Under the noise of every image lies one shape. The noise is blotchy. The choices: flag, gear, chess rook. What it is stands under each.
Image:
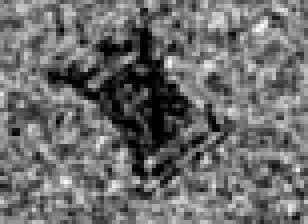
dark chess rook
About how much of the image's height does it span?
nearly all
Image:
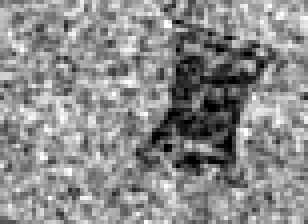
dark chess rook
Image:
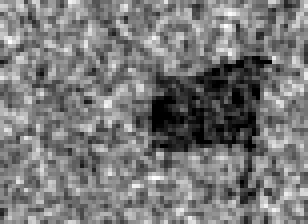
dark flag
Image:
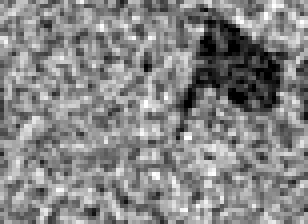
dark flag
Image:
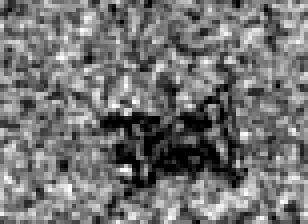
dark chess rook
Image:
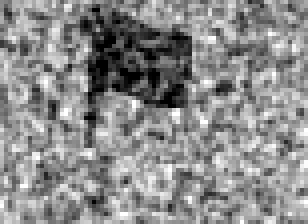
dark flag
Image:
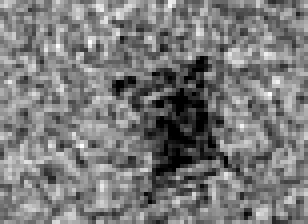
dark chess rook
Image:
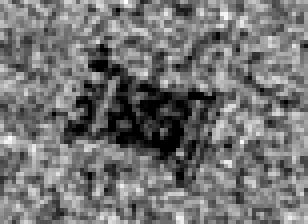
dark chess rook
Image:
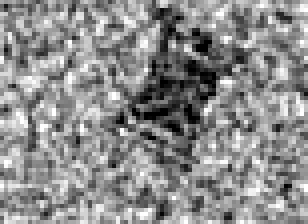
dark chess rook
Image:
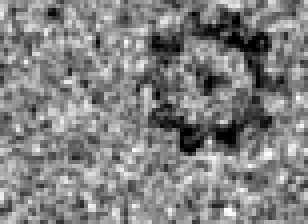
dark gear
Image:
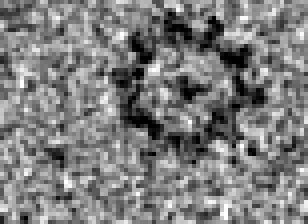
dark gear
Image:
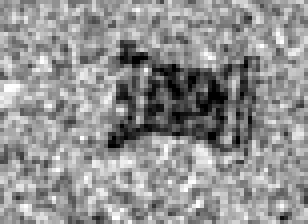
dark chess rook
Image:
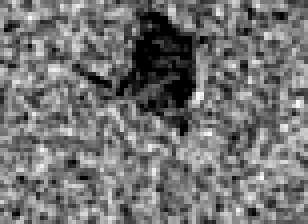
dark flag
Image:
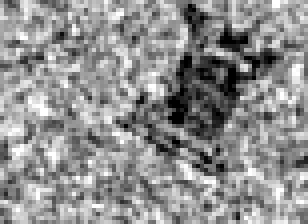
dark chess rook
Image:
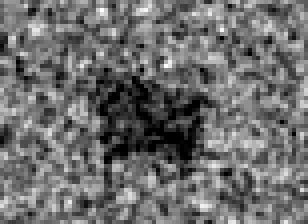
dark flag
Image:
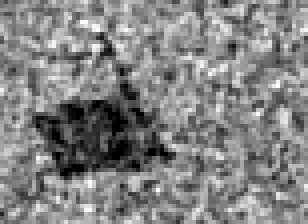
dark flag
